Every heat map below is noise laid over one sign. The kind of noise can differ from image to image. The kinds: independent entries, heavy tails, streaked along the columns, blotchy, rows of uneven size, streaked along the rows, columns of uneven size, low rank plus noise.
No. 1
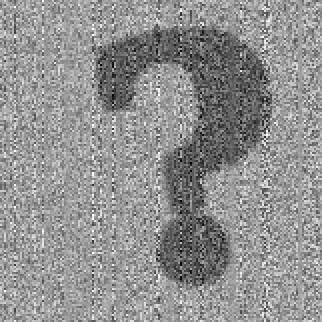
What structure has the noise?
columns of uneven size
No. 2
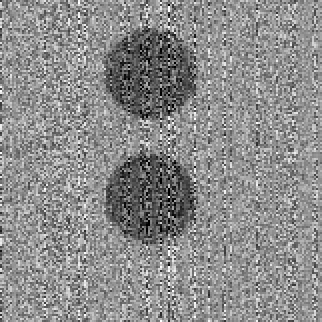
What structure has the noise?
columns of uneven size
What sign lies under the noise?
colon
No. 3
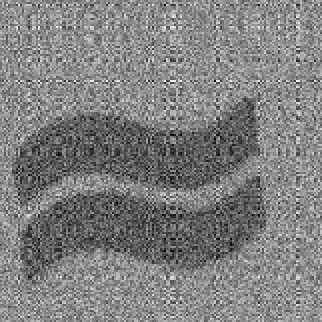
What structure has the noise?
low rank plus noise
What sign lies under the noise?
approximately sign
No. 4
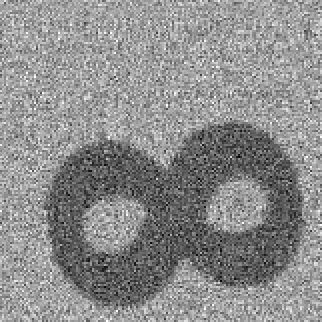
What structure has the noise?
low rank plus noise
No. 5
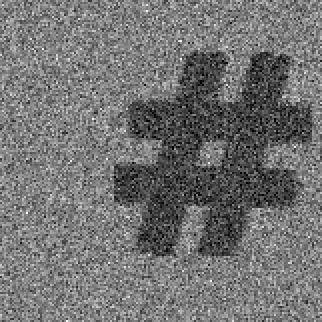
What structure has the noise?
independent entries
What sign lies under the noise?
hash sign
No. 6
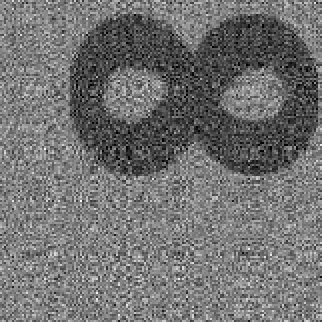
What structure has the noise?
low rank plus noise
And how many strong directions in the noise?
three or four
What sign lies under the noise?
infinity sign
